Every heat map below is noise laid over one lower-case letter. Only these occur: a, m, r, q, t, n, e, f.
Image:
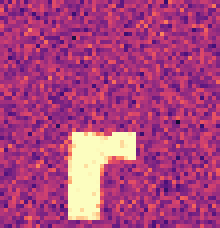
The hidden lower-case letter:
r
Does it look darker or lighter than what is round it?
lighter
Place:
bottom middle
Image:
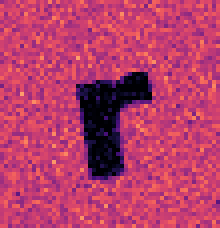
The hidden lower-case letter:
r
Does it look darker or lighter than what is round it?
darker
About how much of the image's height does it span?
half
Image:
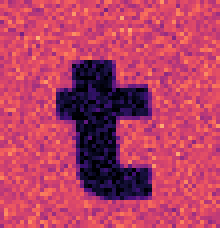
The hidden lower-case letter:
t
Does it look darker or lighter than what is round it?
darker
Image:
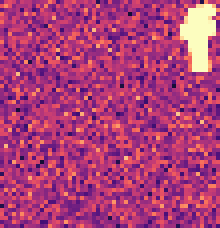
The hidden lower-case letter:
f
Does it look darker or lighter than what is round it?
lighter
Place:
top right
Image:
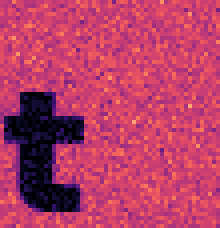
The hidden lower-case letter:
t
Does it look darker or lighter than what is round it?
darker
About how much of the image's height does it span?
half
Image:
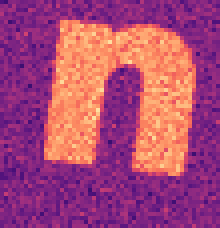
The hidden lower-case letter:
n
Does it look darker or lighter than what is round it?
lighter
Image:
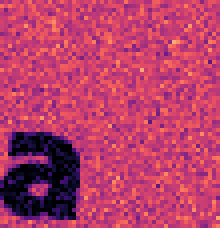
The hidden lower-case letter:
a
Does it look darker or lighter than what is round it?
darker
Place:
bottom left
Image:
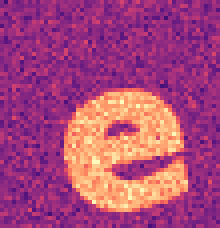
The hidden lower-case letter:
e
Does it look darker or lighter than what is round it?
lighter
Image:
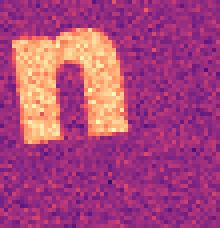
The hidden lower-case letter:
n
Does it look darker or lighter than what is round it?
lighter
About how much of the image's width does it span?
half
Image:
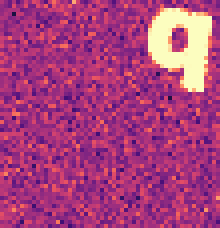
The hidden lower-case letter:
q
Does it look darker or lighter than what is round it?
lighter
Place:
top right
